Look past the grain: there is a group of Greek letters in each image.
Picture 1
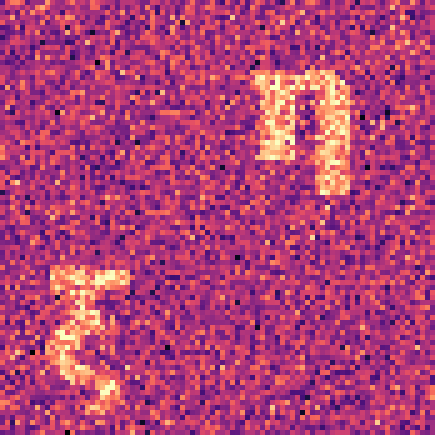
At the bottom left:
xi
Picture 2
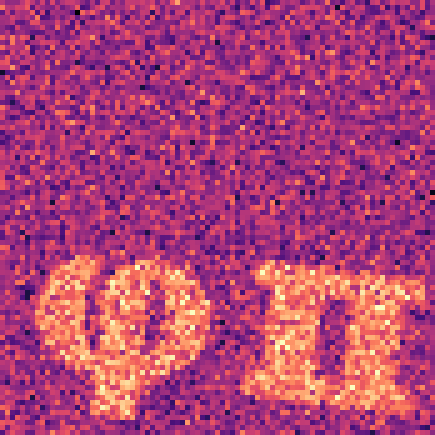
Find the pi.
bottom right
